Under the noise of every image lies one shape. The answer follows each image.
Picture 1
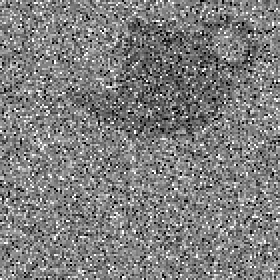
teapot
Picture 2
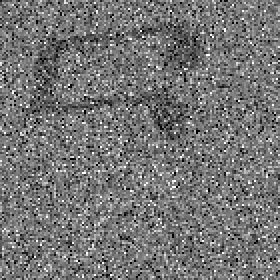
pair of musical notes
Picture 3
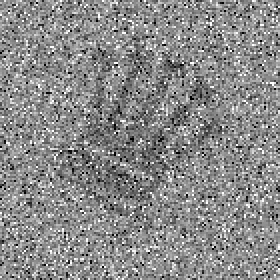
chess queen
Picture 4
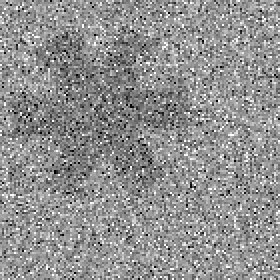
asterisk
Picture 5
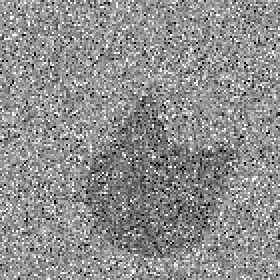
cat's head
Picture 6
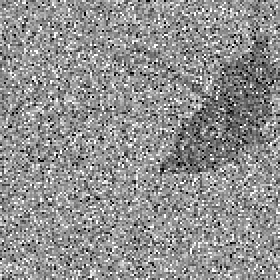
umbrella
